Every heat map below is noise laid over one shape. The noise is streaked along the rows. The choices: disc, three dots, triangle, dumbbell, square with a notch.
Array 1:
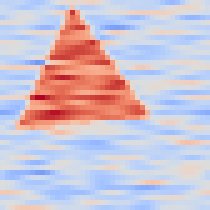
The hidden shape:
triangle
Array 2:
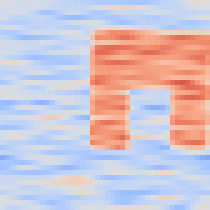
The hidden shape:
square with a notch
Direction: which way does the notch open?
down
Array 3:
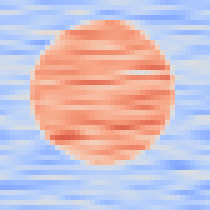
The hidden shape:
disc
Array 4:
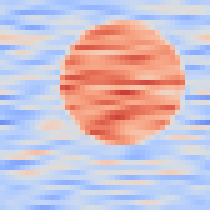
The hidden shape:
disc
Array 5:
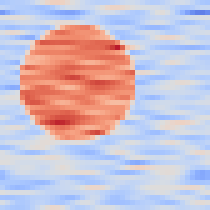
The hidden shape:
disc
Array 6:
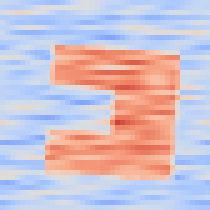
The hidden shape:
square with a notch
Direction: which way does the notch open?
left
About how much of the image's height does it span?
two thirds
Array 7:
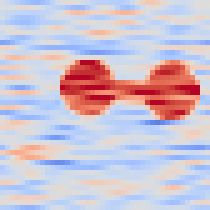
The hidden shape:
dumbbell
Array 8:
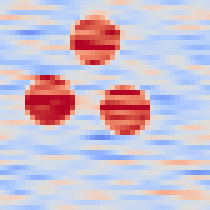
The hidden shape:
three dots
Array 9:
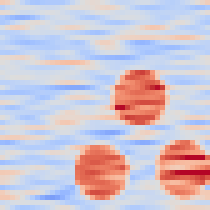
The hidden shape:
three dots
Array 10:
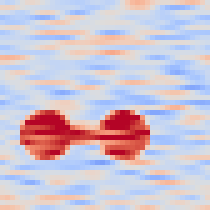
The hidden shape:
dumbbell
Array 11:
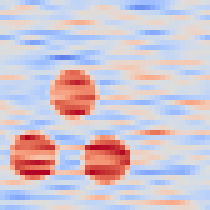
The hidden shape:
three dots
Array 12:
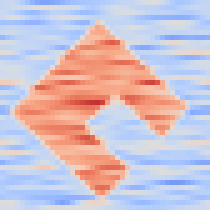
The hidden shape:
square with a notch
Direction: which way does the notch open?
down and right
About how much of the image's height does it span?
nearly all
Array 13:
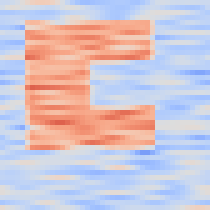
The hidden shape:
square with a notch
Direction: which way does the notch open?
right
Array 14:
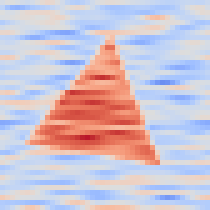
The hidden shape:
triangle
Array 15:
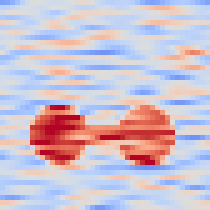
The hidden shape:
dumbbell
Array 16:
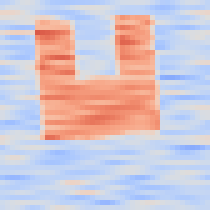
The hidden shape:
square with a notch
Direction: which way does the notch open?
up
